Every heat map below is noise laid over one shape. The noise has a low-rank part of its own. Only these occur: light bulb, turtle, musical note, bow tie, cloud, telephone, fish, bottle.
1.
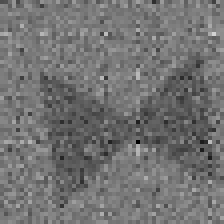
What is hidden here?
dark bow tie
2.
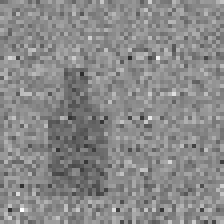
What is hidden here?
dark bottle
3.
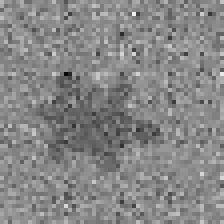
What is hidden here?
dark turtle
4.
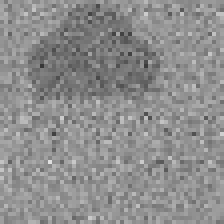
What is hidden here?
dark cloud
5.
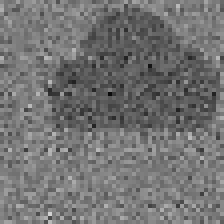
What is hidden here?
dark cloud
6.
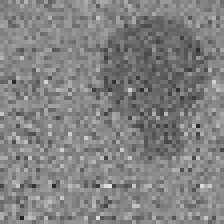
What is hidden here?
dark light bulb
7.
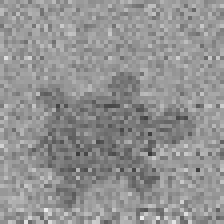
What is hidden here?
dark turtle
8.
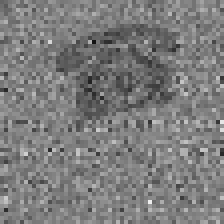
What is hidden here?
dark telephone
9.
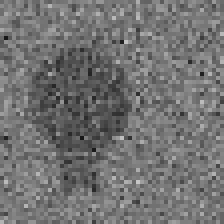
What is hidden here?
dark light bulb
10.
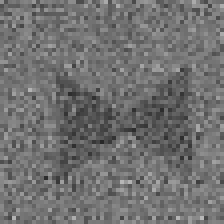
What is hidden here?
dark bow tie
